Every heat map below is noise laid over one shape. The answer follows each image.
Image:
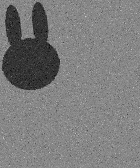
rabbit's head
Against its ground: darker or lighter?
darker
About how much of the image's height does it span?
half
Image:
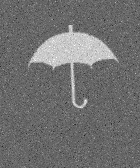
umbrella
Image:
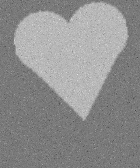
heart
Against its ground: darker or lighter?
lighter
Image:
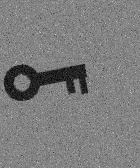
key
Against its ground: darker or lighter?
darker
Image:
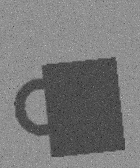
cup
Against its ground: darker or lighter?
darker
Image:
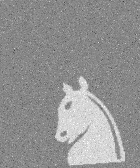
chess knight
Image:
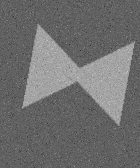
bow tie
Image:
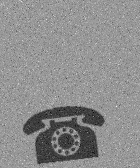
telephone
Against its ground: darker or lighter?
darker
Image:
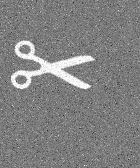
pair of scissors
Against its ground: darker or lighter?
lighter
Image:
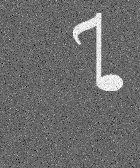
musical note
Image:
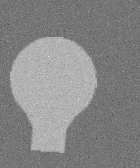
light bulb
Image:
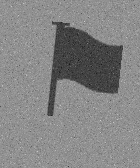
flag
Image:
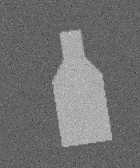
bottle
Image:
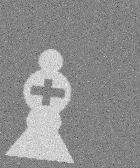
chess bishop
